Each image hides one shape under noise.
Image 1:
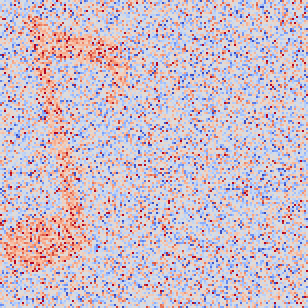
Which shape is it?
musical note
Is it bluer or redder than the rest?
redder
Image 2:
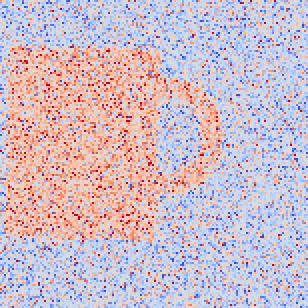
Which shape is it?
cup
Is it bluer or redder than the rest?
redder
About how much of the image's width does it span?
two thirds
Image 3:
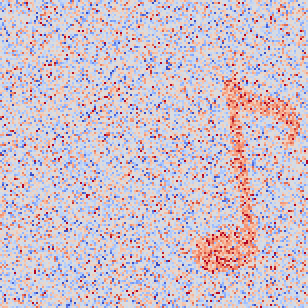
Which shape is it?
musical note
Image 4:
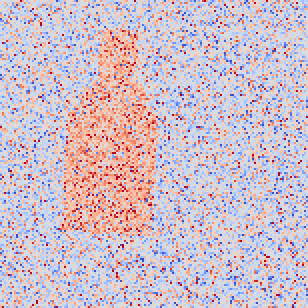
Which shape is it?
bottle
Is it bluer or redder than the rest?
redder
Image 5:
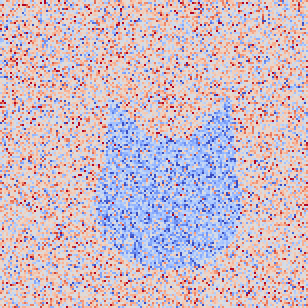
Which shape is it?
cat's head
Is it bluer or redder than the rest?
bluer
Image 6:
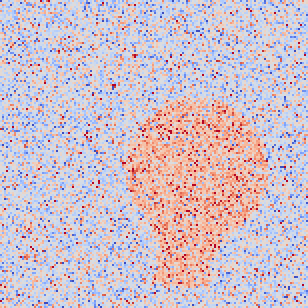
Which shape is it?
light bulb
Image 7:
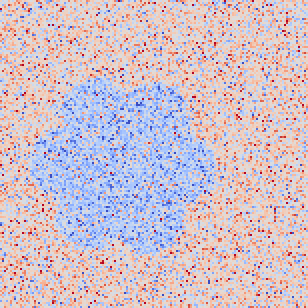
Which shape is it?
flower
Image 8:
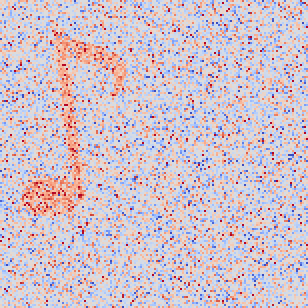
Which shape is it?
musical note
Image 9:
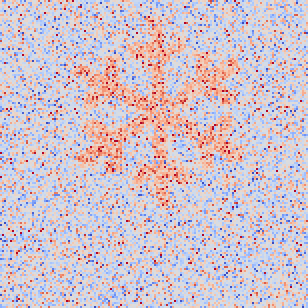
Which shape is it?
snowflake
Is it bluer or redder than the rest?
redder
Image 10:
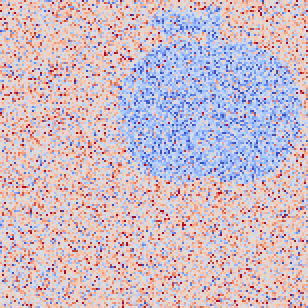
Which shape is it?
apple
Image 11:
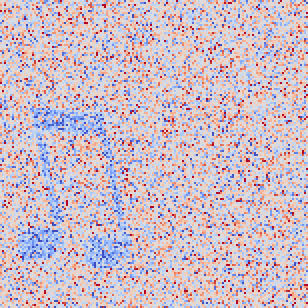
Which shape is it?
pair of musical notes
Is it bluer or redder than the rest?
bluer
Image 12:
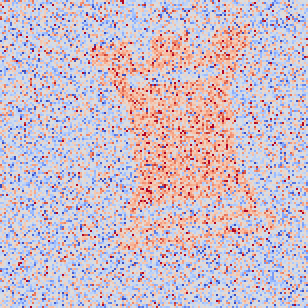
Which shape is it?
chess rook
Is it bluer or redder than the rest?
redder
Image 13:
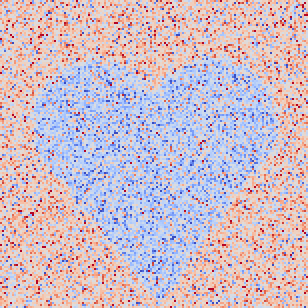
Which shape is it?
heart
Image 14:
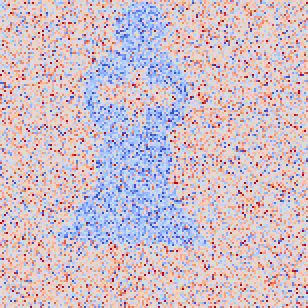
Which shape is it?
chess bishop
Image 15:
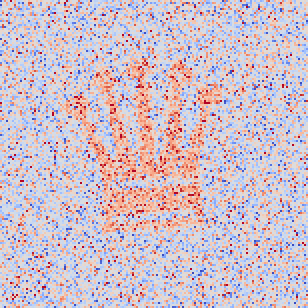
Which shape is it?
chess queen
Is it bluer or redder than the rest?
redder
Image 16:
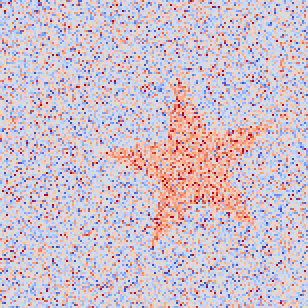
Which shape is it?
star
